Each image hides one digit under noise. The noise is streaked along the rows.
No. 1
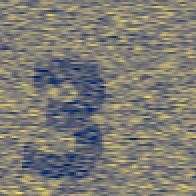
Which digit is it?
3
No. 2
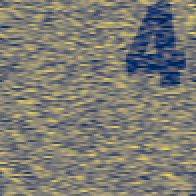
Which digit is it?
4
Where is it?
top right
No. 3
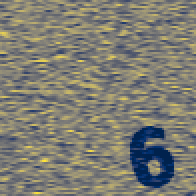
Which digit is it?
6
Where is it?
bottom right
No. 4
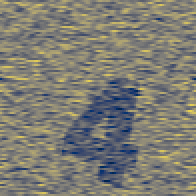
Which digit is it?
4
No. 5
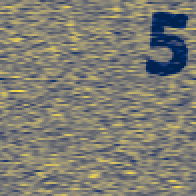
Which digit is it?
5
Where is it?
top right
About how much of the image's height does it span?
a third
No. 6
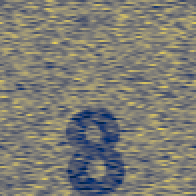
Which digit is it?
8
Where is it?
bottom middle
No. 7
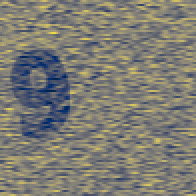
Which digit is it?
9
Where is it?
middle left
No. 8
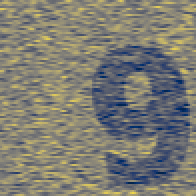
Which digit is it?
9
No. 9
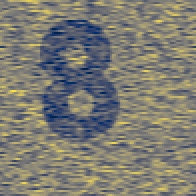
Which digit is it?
8
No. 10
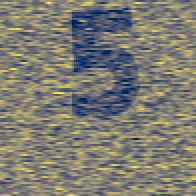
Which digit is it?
5
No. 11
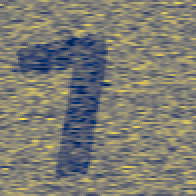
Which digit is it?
7
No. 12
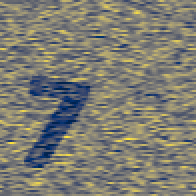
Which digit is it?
7
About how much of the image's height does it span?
half
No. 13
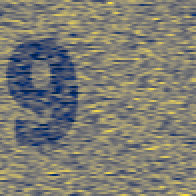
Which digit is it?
9
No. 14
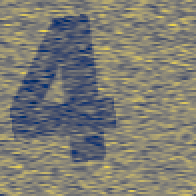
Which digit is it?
4
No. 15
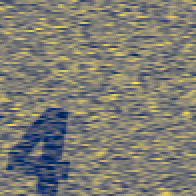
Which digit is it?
4
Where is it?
bottom left
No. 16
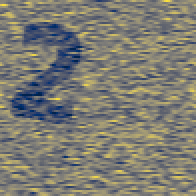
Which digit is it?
2
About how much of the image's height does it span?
half
